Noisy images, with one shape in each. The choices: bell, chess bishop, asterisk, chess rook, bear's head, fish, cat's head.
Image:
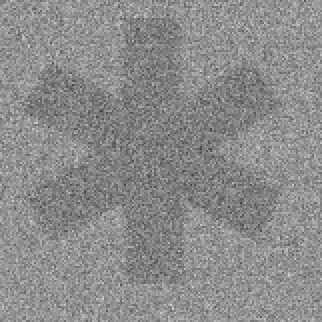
dark asterisk
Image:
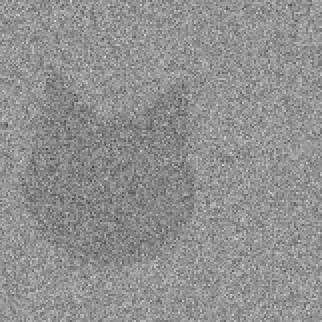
dark cat's head
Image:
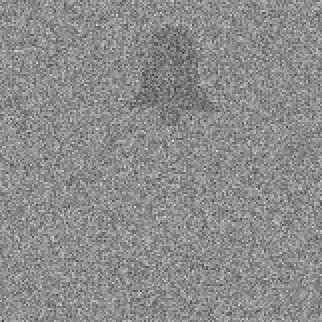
dark bell, top middle
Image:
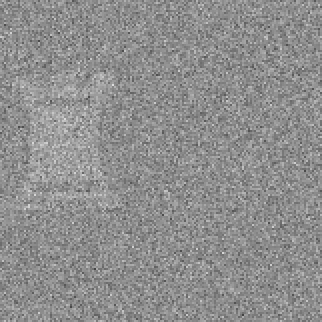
light chess rook, middle left
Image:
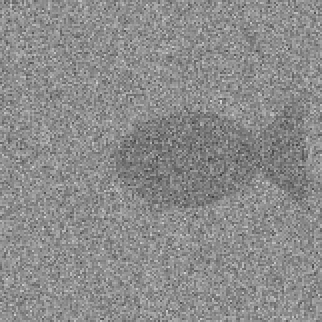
dark fish
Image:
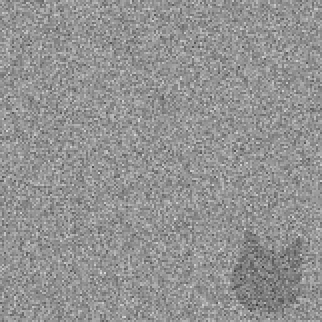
dark cat's head, bottom right
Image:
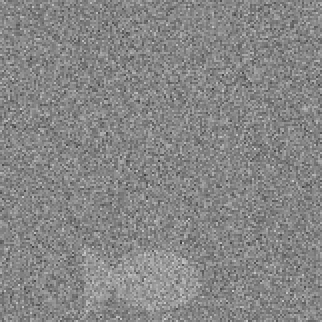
light fish, bottom middle
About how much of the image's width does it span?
a third
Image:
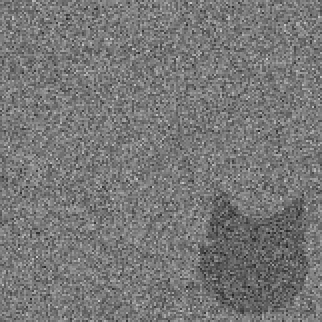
dark cat's head, bottom right
